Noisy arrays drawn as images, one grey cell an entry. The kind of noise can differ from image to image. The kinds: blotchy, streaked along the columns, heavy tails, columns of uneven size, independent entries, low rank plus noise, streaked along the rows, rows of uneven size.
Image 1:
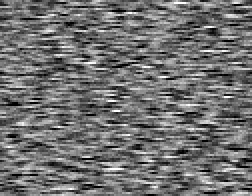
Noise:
streaked along the rows
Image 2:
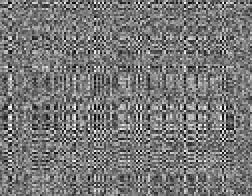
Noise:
low rank plus noise
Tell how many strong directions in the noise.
one
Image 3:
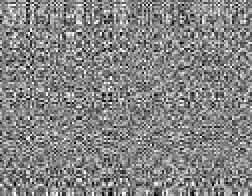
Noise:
low rank plus noise
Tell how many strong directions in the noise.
three or four
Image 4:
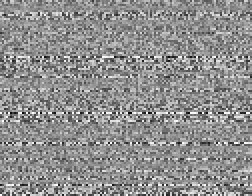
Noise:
rows of uneven size
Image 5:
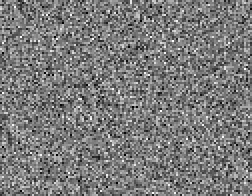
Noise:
independent entries
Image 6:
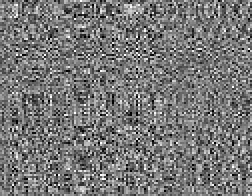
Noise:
low rank plus noise
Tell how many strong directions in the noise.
five to eight
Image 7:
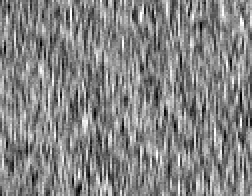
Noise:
streaked along the columns
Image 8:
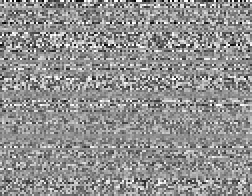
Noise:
rows of uneven size
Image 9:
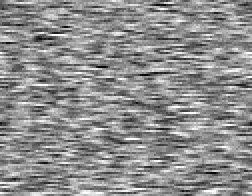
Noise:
streaked along the rows
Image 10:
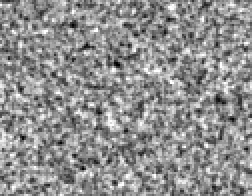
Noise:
blotchy
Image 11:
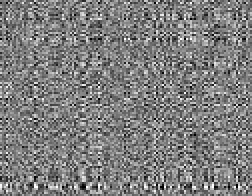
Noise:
low rank plus noise
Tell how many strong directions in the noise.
two
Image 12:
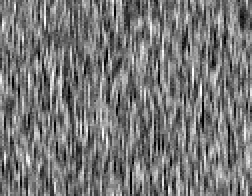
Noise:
streaked along the columns
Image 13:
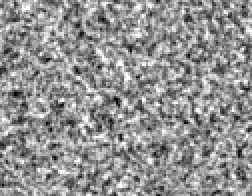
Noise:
blotchy
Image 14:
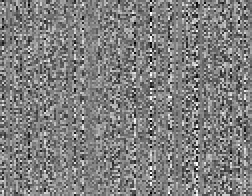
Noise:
columns of uneven size
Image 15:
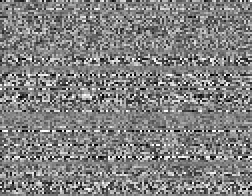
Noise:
rows of uneven size
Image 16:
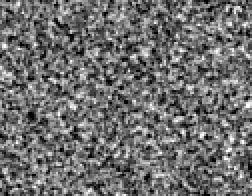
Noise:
blotchy
